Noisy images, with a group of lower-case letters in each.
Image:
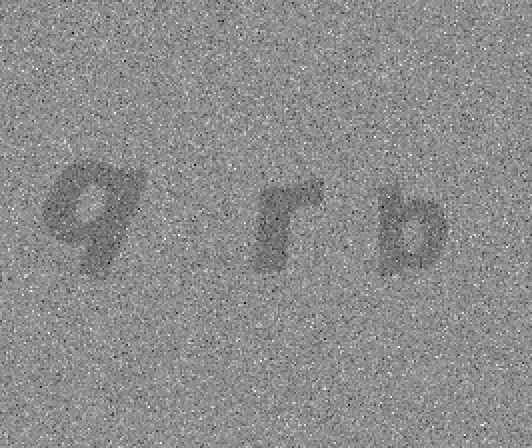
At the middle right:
b
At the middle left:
q
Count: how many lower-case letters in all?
3
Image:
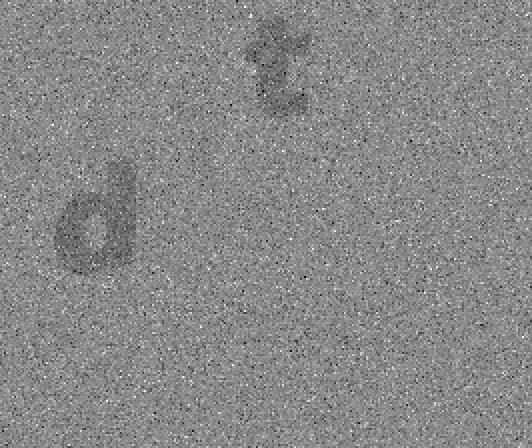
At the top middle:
t
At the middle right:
nothing
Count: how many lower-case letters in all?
2
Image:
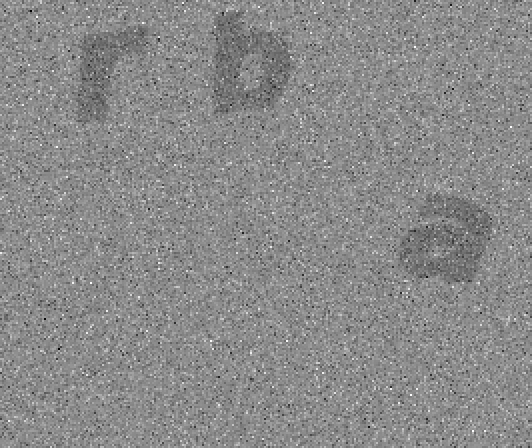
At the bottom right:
nothing
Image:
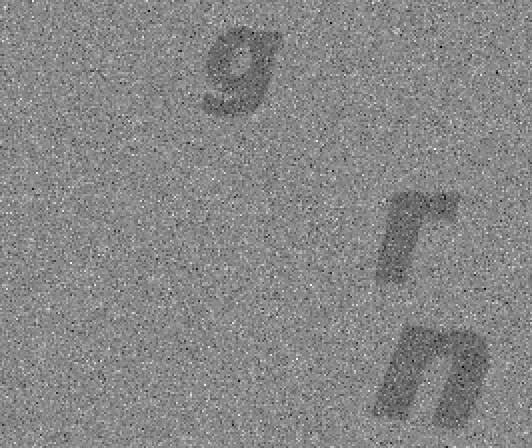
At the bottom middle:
nothing
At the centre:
nothing
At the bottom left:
nothing
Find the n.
bottom right
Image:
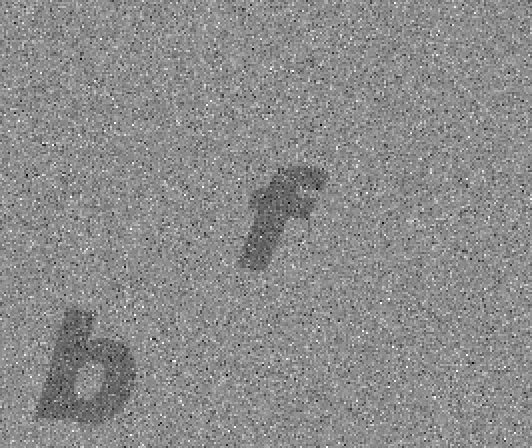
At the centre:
f
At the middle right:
nothing
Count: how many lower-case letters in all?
2
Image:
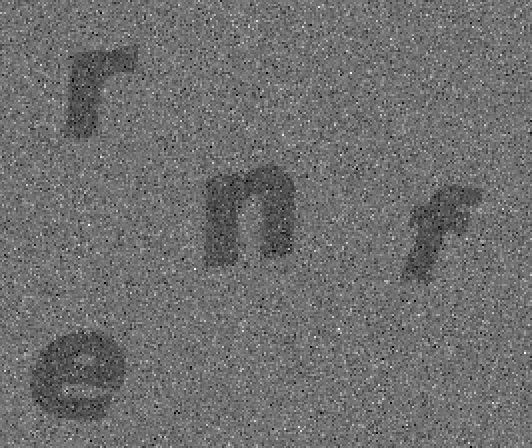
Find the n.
centre
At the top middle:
nothing
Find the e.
bottom left
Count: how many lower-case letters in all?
4
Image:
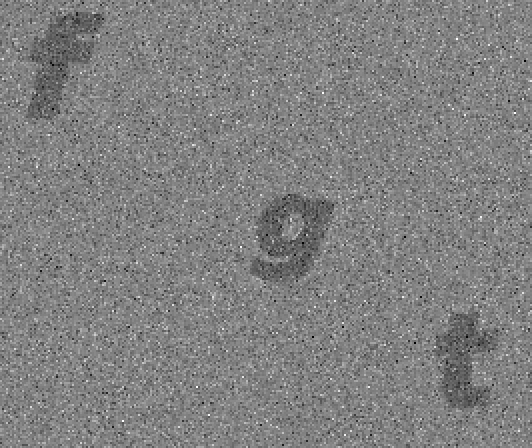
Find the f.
top left
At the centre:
g
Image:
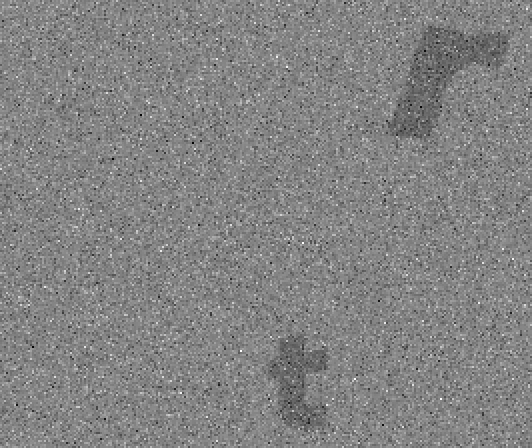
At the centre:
nothing
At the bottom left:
nothing
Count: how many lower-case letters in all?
2
